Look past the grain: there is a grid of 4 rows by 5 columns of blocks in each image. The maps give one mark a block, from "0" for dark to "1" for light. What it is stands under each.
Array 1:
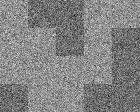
1 0 0 1 1
1 1 0 1 0
1 1 1 1 0
0 1 1 0 0
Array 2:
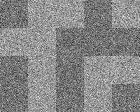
0 1 1 0 1
1 1 0 0 0
0 1 0 1 1
0 1 0 1 0
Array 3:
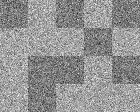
0 1 0 1 0
1 1 1 0 1
1 0 0 1 0
1 0 1 1 1
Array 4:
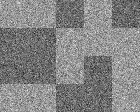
1 1 0 1 0
0 0 1 1 1
0 0 1 0 1
1 1 0 0 1
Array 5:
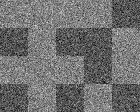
1 1 1 1 0
0 1 0 0 1
1 1 1 0 1
0 1 0 1 0
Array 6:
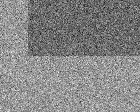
1 0 0 0 0
1 0 0 0 0
1 1 1 1 1
1 1 1 1 1
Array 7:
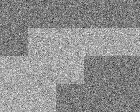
0 0 0 0 0
0 1 1 1 1
1 1 1 0 0
1 1 0 0 0
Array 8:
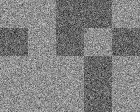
1 1 0 0 1
0 1 0 1 0
1 1 1 0 1
1 1 1 0 1
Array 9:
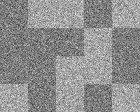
0 1 1 0 1
0 0 0 1 0
0 0 1 1 0
1 0 1 0 1
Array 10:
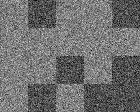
1 0 1 1 0
1 1 1 1 1
1 1 0 1 0
1 0 1 0 0
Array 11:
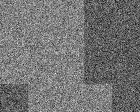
1 1 1 0 0
1 1 1 0 0
1 1 1 0 0
0 1 1 1 0
